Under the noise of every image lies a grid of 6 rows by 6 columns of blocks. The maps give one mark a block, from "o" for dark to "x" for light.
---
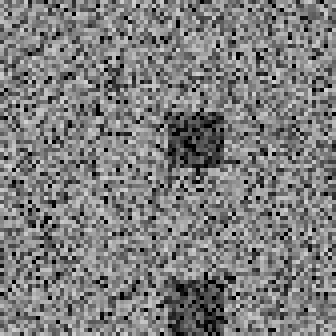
x x x x x x
x x x x x x
x x x o x x
x x x x x x
x x x x x x
x x x o x x
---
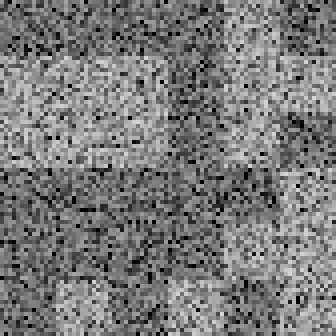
o o o o x o
x x x o x x
x x x o x o
o o o o o x
o o o o x x
o x o x o x
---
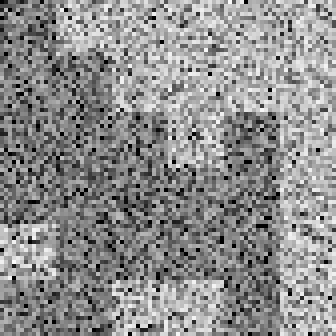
o x x x x x
o o x x x x
o o o x o x
o o o o o x
x o o o o x
o o x x o x
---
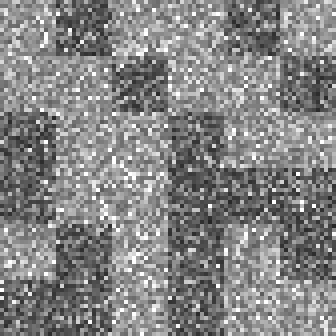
x o x x o x
x x o x x o
o x x o x x
o x x o o o
x o x o x o
o o x o x x
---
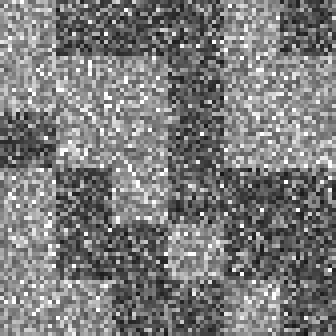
x o o o x o
x x x o x x
o x x o x x
x o x o o o
x o o x o o
x x o o x o
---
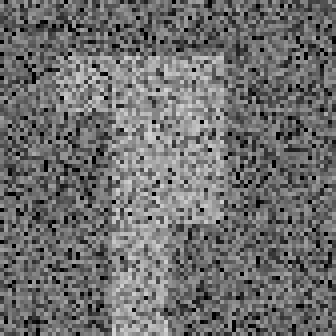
o o o o o o
o x x x o o
o o x x o o
o o x x o o
o o x o o o
o o x o o o
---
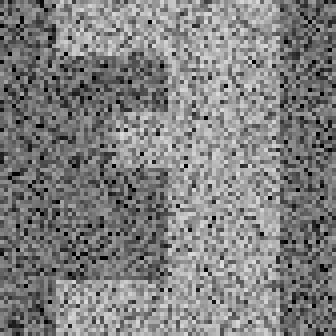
o x x x x o
o o o x x o
o o x x x o
o o o x x o
o o o x x o
o x x x x o
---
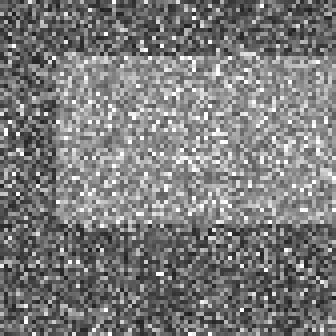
o o o o o o
o x x x x x
o x x x x x
o x x x x x
o o o o o o
o o o o o o
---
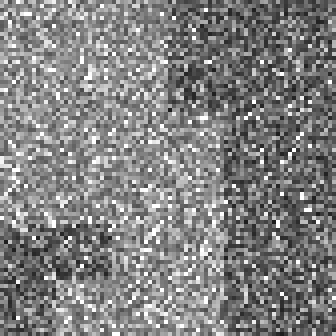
x x x o o o
x x x o o o
x x x x o o
x x x x o o
o o x x o o
o x x x o o
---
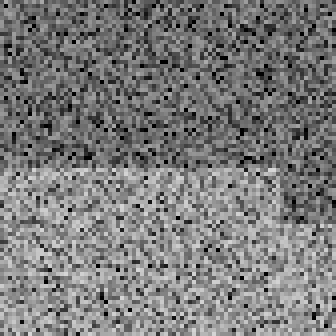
o o o o o o
o o o o o o
o o o o o o
x x x x x o
x x x x x x
x x x x x x
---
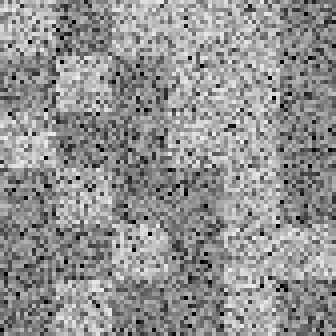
x o x x x o
o x o x x o
x o o x x o
o x o o x o
o o x o x x
o x o o x o
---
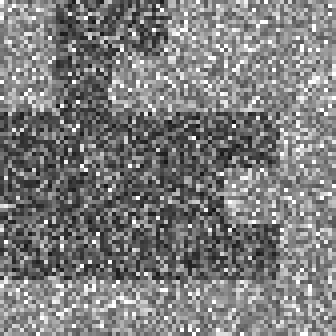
x o o x x x
x o x x x x
o o o o o x
o o o o x x
o o o o o x
x x x x x x
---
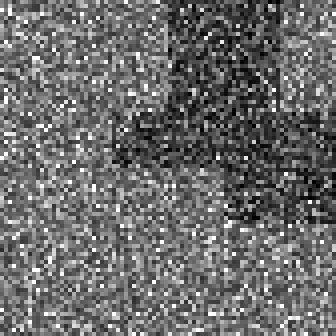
x x x o o x
x x x o o x
x x o o o o
x x x x o o
x x x x x x
x x x x x x
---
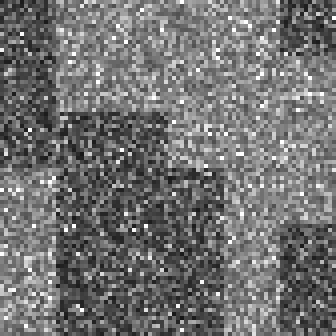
o x x x x o
o x x x x x
o o o x x x
x o o o x x
x o o o x o
x o o o x o
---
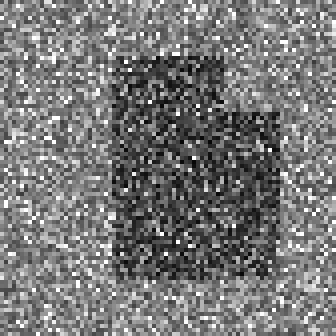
x x x x x x
x x o o x x
x x o o o x
x x o o o x
x x o o o x
x x x x x x
